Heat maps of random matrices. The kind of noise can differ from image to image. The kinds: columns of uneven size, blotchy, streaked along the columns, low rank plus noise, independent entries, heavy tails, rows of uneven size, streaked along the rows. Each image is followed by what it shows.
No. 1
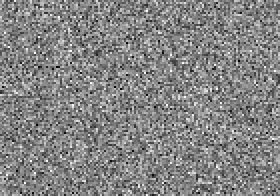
independent entries
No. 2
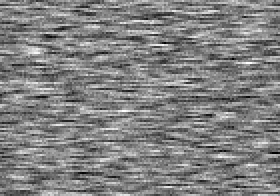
streaked along the rows
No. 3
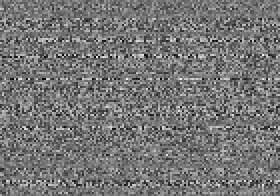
rows of uneven size
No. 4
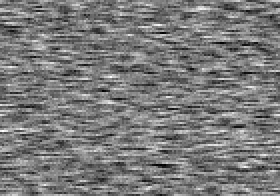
streaked along the rows
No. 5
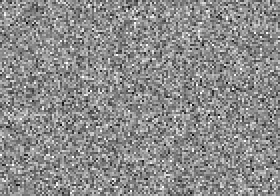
independent entries
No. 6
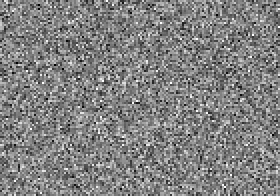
independent entries
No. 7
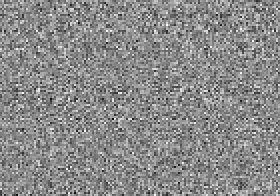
low rank plus noise
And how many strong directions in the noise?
five to eight
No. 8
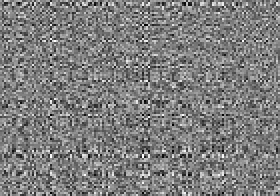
low rank plus noise
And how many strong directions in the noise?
two
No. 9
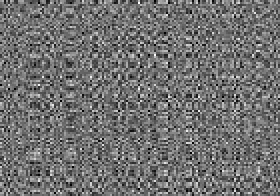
low rank plus noise
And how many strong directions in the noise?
one
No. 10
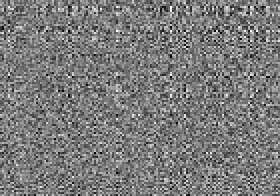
low rank plus noise
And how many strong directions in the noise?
two
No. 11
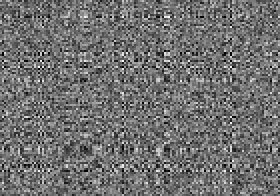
low rank plus noise
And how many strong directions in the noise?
one
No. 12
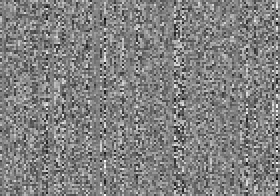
columns of uneven size
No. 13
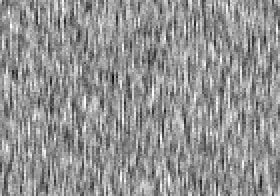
streaked along the columns
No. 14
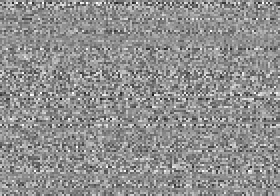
rows of uneven size
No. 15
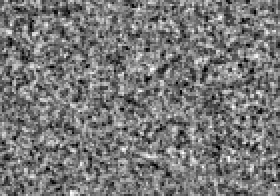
blotchy
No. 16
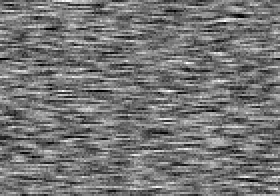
streaked along the rows
